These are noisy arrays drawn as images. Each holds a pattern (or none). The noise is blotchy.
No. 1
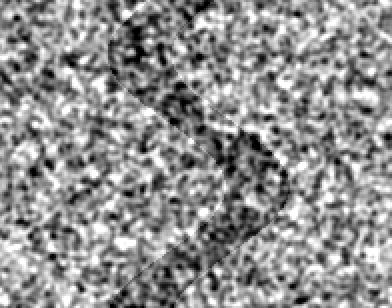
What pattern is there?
a wavy band
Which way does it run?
top to bottom
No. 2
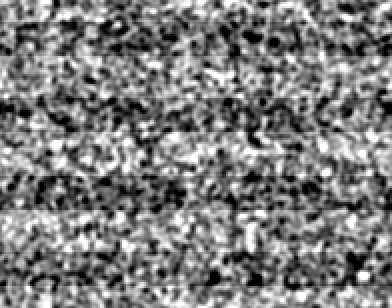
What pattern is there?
horizontal stripes
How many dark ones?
4
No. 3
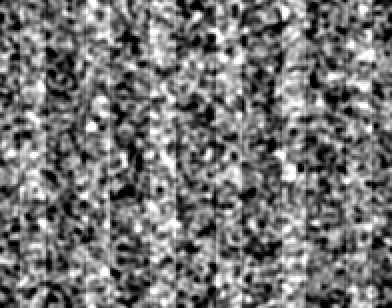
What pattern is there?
vertical stripes
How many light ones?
6
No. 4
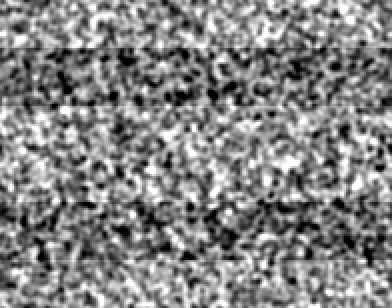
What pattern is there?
horizontal stripes
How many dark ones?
2
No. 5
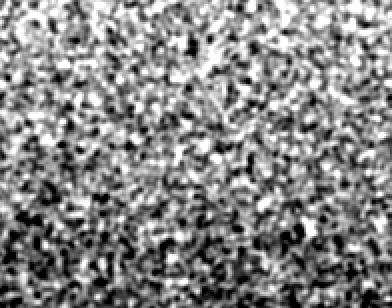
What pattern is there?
a smooth slope
